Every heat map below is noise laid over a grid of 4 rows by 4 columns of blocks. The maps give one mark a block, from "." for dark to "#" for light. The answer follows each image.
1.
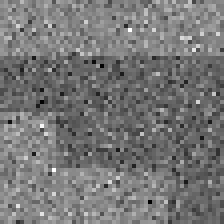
####
....
#...
###.
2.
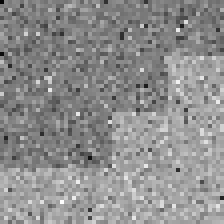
....
...#
..##
####
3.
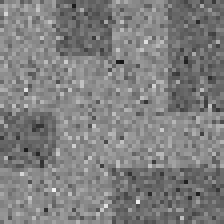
#.#.
###.
.###
##..
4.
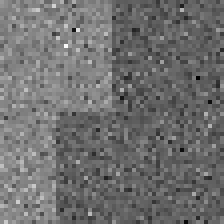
##..
##..
#...
#...
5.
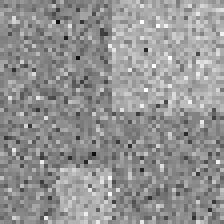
..##
..##
....
.#..
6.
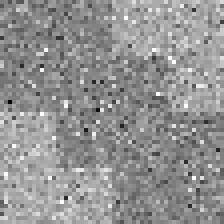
..##
...#
#...
##..
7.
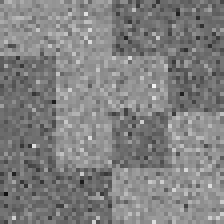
##..
.##.
.#.#
..##
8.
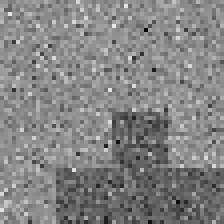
####
####
##.#
#...
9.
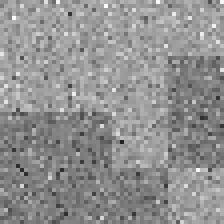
####
###.
..#.
...#
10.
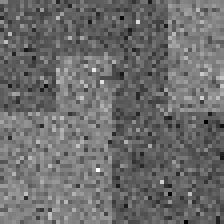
...#
.#.#
##..
##..
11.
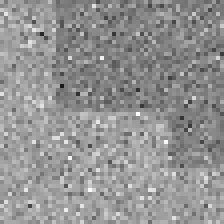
#...
#...
###.
####
